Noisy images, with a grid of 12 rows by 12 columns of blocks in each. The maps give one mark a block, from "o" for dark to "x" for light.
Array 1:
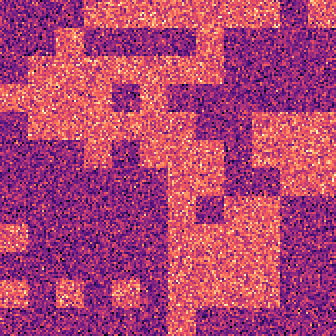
oooxxxxxxxox
ooxooooxoooo
oxxxxxxxoooo
xxxxoxoooooo
oxxxxxxooxxx
oooxoxxxoxxx
ooooooxxooxx
ooooooxoxxoo
xoooooxxxxoo
ooooooxxxxoo
xoxoxoxxxxoo
ooooooxooooo
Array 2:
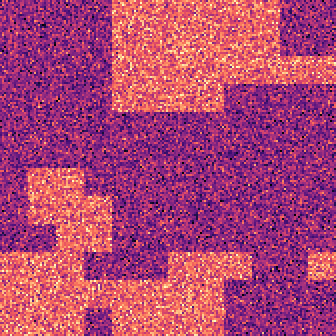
ooooxxxxxxoo
ooooxxxxxxoo
ooooxxxxxxxx
ooooxxxxoooo
oooooooooooo
oooooooooooo
oxxooooooooo
oxxxoooooooo
ooxxoooooooo
xxxoooxxxoox
xxxxxxxxoooo
xxxoxxxxoooo
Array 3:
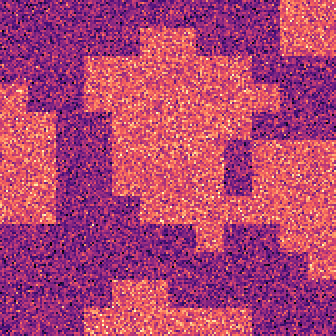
ooooooooooxx
oooooxxoooxx
oooxxxxxxooo
xooxxxxxxxoo
xxooxxxxxooo
xxooxxxxoxxx
xxooxxxxoxxx
xxoooxxxxxxx
oooooooxooxx
ooooooooooox
ooooxxoooooo
oooxxxxxxooo
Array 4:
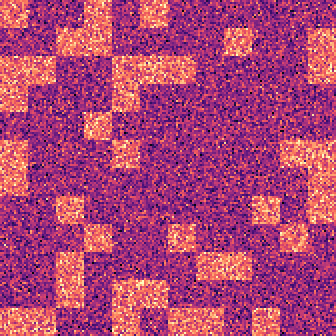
xooxoxoooooo
ooxxooooxoox
xxooxxxoooox
xoooxooooooo
oooxoooooooo
xoooxoooooxx
xoooooooooox
ooxooooooxox
oooxooxoooxo
ooxooooxxooo
ooxoxxoooooo
xxooxoxxoxoo
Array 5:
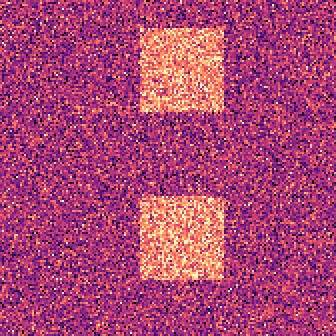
oooooooooooo
oooooxxxoooo
oooooxxxoooo
oooooxxxoooo
oooooooooooo
oooooooooooo
oooooooooooo
oooooxxxoooo
oooooxxxoooo
oooooxxxoooo
oooooooooooo
oooooooooooo
